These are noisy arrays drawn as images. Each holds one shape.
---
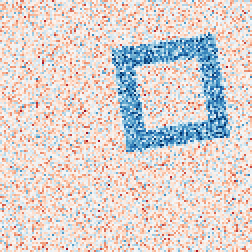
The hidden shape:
square frame
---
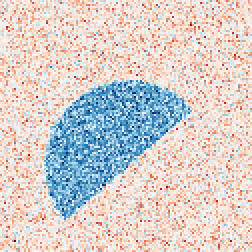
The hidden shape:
half disc
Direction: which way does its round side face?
up and left
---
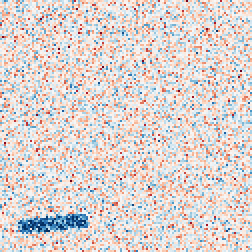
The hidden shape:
bar
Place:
bottom left
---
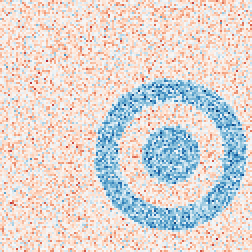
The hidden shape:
bullseye
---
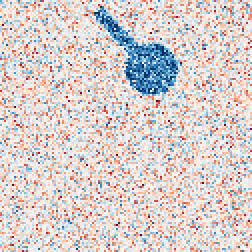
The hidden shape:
lollipop
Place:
top middle
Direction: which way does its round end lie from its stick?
down and right
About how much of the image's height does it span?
a third
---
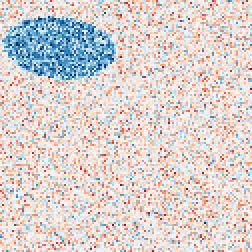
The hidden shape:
ellipse
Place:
top left
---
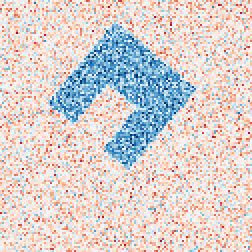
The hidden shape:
square with a notch
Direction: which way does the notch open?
down and left
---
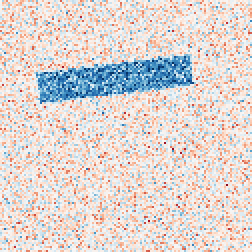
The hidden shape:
bar
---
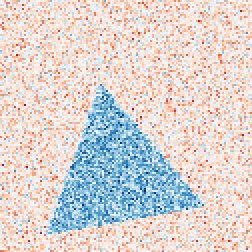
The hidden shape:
triangle
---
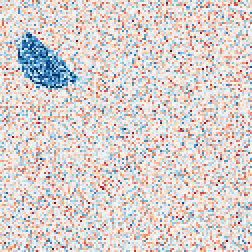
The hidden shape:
half disc
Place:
top left
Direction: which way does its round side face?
down and left
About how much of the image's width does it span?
a quarter
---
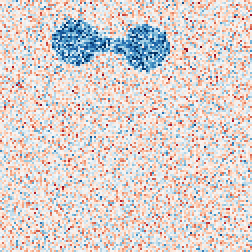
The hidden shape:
dumbbell
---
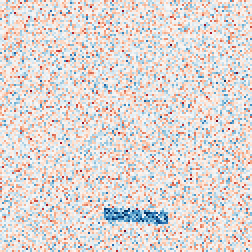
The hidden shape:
bar
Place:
bottom middle
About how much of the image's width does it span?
a quarter
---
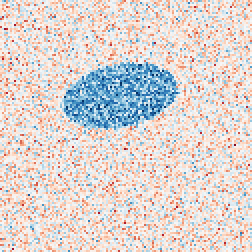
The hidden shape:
ellipse
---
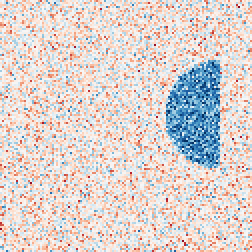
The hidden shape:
half disc
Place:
middle right
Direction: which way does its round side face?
left
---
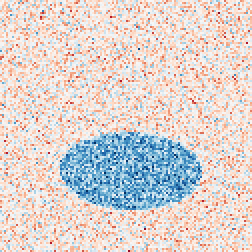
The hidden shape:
ellipse
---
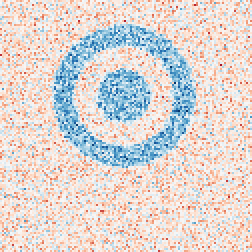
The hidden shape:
bullseye
